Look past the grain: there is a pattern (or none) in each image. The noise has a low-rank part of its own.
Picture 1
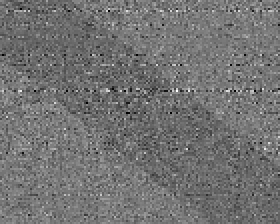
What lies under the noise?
a diagonal band
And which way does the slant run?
top left to bottom right
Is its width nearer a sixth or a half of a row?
a half
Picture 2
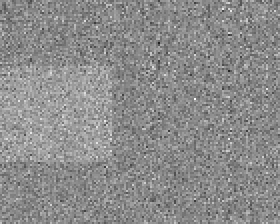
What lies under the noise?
one block
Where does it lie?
middle left
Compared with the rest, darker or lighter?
lighter
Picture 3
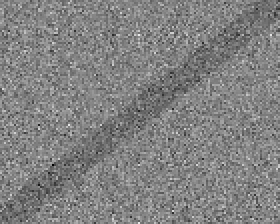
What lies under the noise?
a diagonal band
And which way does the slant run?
bottom left to top right
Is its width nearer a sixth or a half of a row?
a sixth
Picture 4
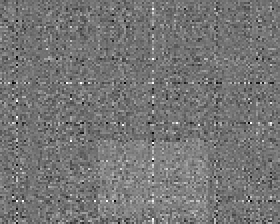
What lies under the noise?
one block
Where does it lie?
bottom middle
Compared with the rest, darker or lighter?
lighter
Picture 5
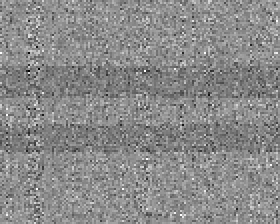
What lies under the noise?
bands of rows
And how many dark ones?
2
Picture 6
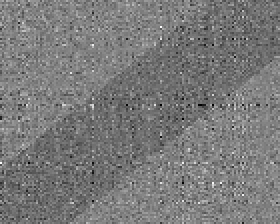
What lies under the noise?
a diagonal band
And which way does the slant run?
bottom left to top right
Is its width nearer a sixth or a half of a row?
a half
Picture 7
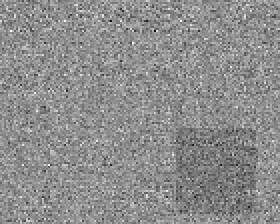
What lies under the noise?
one block
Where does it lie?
bottom right
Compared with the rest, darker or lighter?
darker
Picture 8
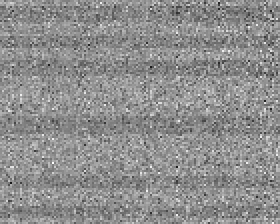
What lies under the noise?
bands of rows
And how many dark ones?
6
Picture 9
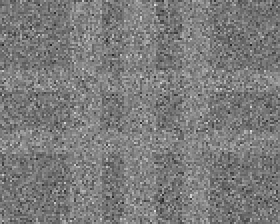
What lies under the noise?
bands of rows crossing bands of columns
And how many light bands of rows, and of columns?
2 and 3
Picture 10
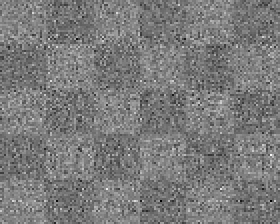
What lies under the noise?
a checkerboard
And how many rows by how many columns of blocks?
5 by 6
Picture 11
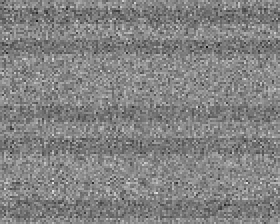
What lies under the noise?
bands of rows
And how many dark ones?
5
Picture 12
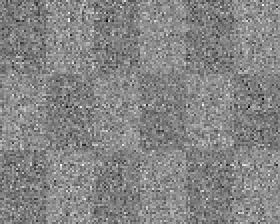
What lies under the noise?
a checkerboard
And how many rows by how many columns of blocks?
3 by 6
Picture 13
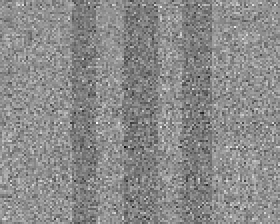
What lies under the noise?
bands of columns
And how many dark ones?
3
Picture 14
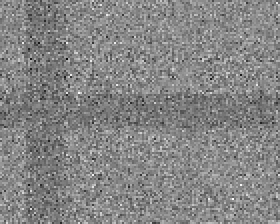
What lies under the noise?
bands of rows crossing bands of columns
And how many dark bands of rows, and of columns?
1 and 1
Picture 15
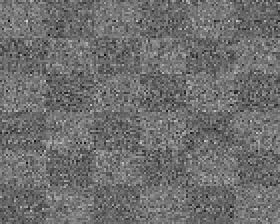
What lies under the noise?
a checkerboard
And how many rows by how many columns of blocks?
6 by 6
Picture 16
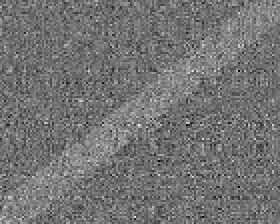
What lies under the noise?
a diagonal band
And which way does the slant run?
bottom left to top right
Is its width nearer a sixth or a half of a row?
a sixth
